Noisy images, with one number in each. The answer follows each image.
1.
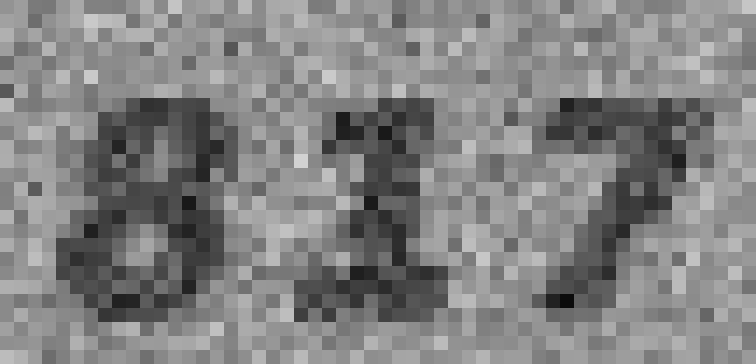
817
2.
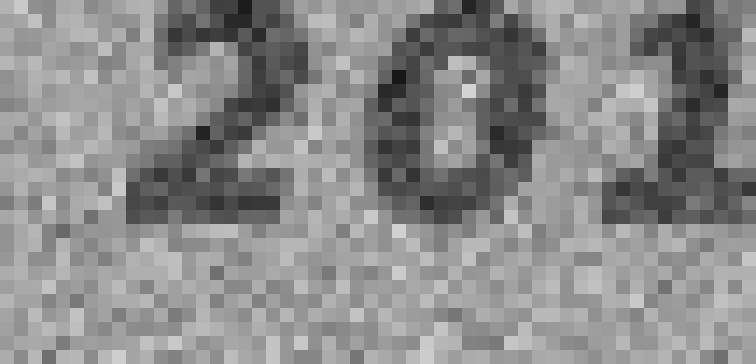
201
